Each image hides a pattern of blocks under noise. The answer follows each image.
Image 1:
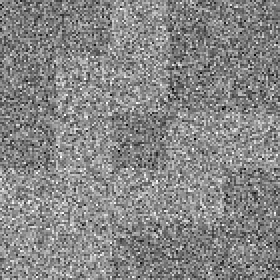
mirrored about the diagonal from the bottom left
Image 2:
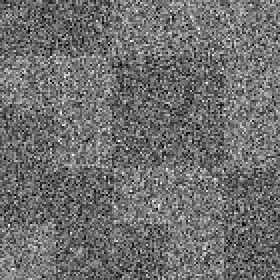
mirrored about the diagonal from the bottom left
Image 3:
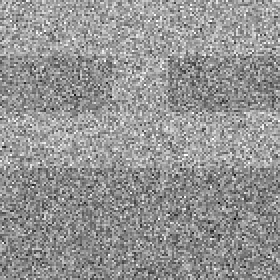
left and right mirror each other
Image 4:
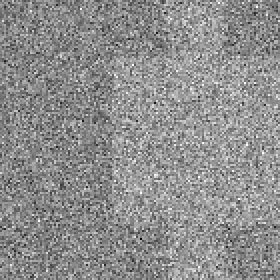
top and bottom mirror each other
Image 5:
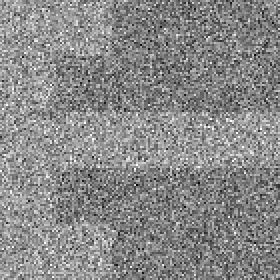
top and bottom mirror each other
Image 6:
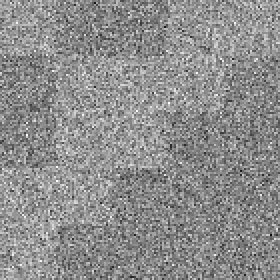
mirrored about the diagonal from the top left
